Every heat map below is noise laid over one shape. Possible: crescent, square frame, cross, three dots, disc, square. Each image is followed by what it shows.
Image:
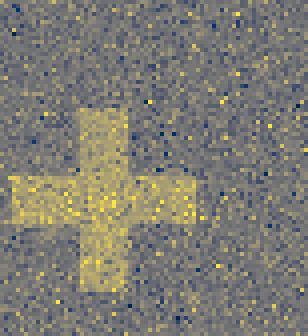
cross
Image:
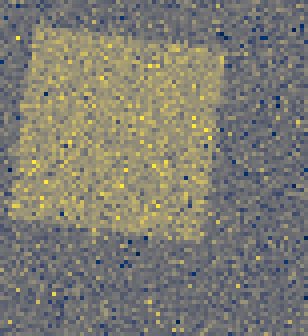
square
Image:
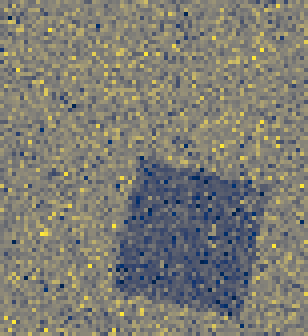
square
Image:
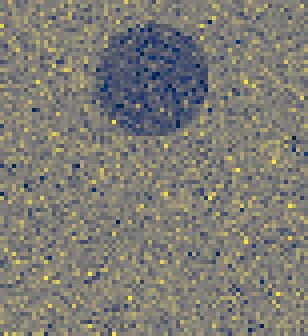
disc
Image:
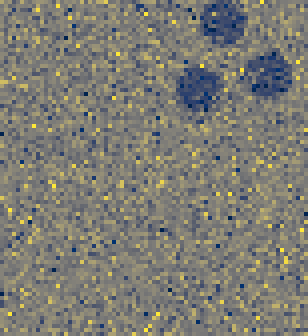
three dots
